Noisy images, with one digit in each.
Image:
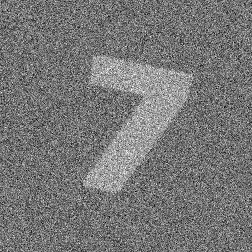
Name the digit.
7
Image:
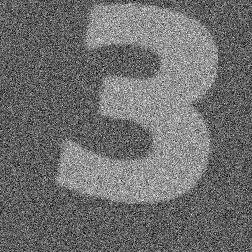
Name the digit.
3
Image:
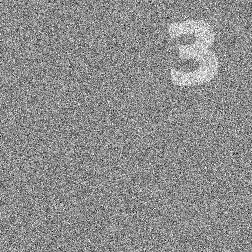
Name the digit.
3
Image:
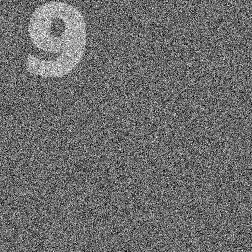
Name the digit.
9
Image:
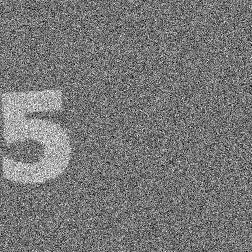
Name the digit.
5
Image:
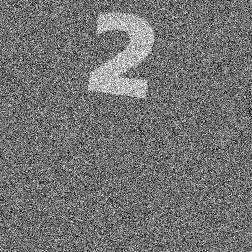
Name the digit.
2
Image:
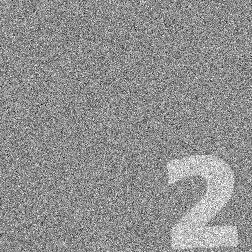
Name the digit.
2
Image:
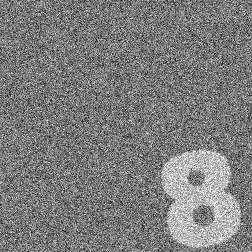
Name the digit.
8
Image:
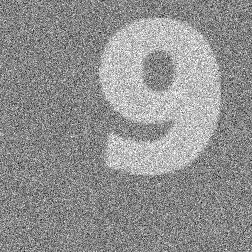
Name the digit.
9
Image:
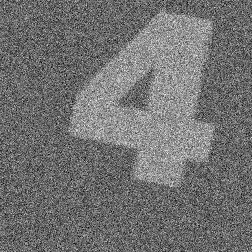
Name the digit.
4
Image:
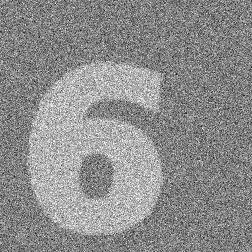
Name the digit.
6
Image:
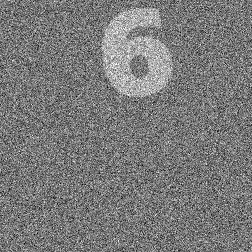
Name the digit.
6
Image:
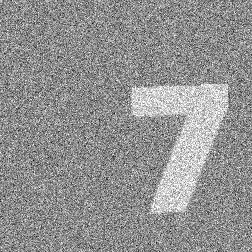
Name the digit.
7
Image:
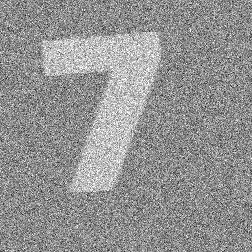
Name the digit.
7
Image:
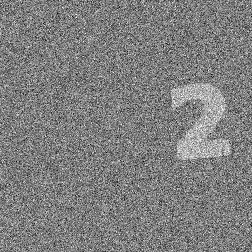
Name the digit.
2
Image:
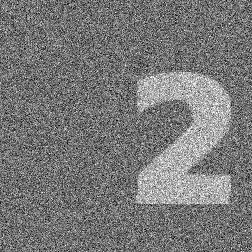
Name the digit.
2
